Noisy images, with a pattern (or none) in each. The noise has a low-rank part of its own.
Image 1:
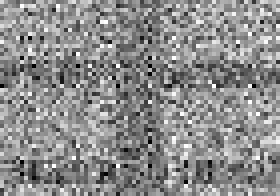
bands of rows crossing bands of columns
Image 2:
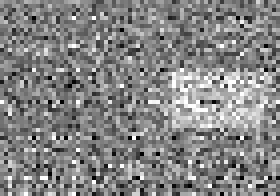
one block
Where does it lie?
middle right
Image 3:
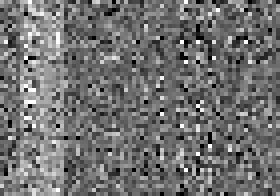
one band of columns
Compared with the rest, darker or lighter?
lighter
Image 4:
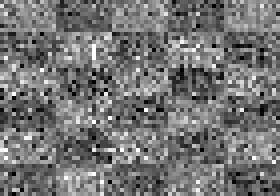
a checkerboard
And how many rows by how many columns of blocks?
6 by 5
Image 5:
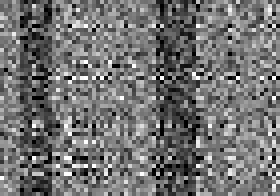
bands of columns
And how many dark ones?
2
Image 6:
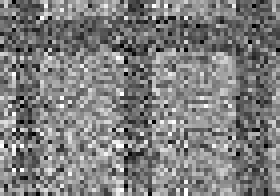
bands of rows crossing bands of columns
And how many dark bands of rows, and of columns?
1 and 3
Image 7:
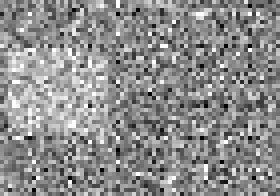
one block
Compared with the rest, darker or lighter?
lighter
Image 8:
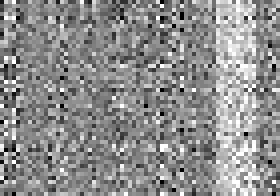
one band of columns
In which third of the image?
right
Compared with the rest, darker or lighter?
lighter
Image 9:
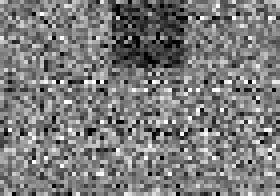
one block
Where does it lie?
top middle
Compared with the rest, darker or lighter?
darker
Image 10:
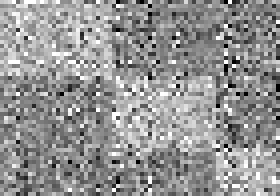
blocks along the diagonal
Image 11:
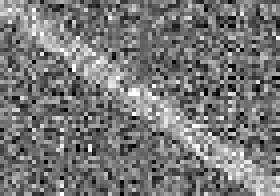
a diagonal band
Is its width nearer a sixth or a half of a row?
a sixth
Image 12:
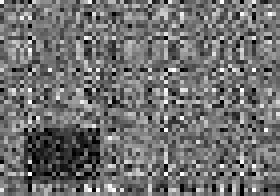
one block
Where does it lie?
bottom left
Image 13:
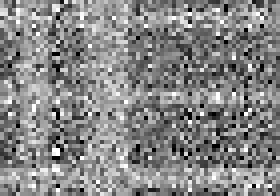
bands of rows crossing bands of columns
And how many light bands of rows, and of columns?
3 and 2
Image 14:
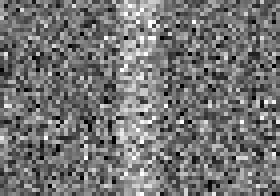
one band of columns
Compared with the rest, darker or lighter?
lighter
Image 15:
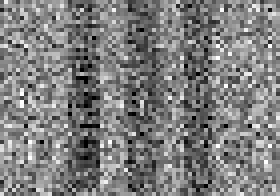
bands of columns
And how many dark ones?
3
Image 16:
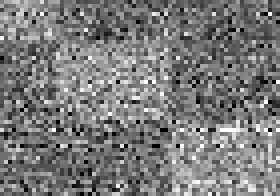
blocks along the diagonal
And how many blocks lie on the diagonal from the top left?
3
